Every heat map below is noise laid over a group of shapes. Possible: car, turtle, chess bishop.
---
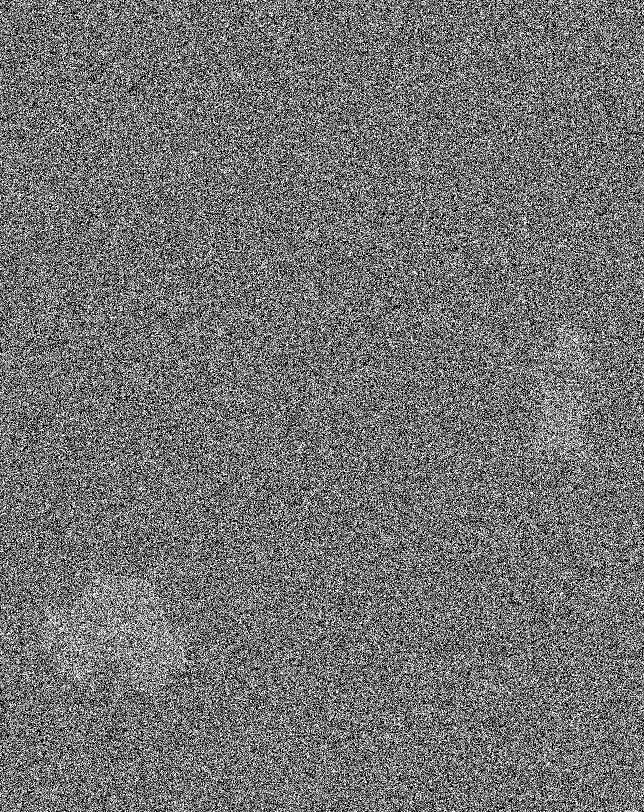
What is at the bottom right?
nothing
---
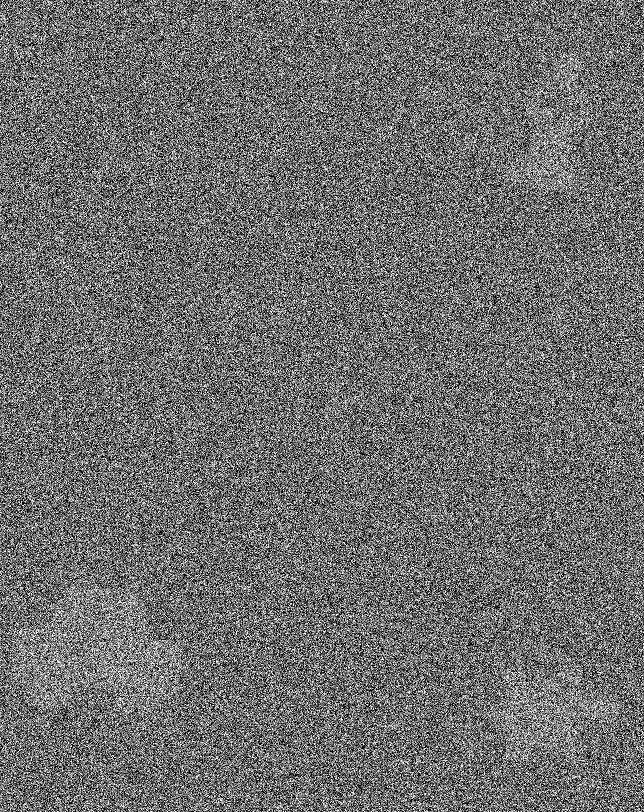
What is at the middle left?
nothing
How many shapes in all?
3
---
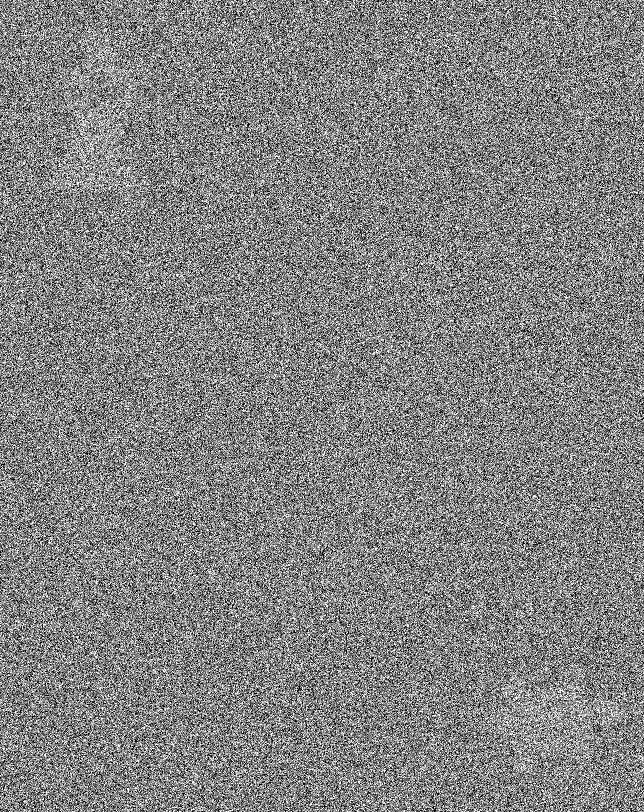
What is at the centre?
nothing
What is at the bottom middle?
nothing
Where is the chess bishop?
top left
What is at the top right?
nothing
